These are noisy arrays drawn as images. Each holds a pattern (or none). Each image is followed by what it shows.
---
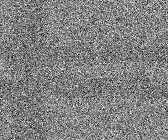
bands of rows crossing bands of columns
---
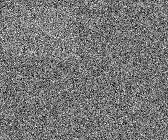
one block
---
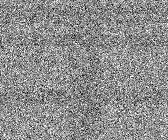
bands of rows crossing bands of columns
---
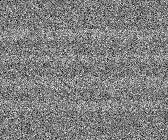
bands of rows
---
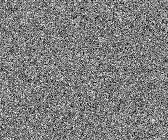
only noise
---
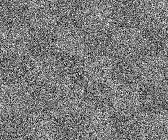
a checkerboard
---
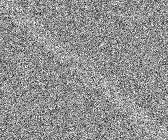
a diagonal band
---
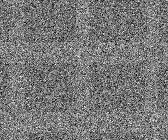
bands of rows crossing bands of columns
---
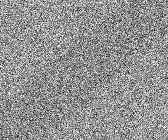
a diagonal band
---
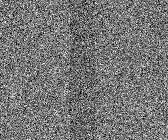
one band of columns
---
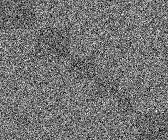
blocks along the diagonal
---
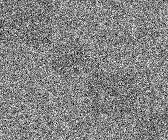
blocks along the diagonal
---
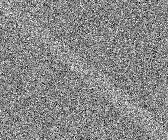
a diagonal band
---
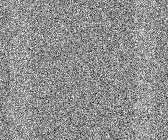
bands of columns
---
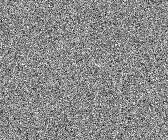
only noise
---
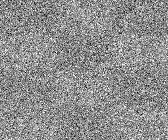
a checkerboard
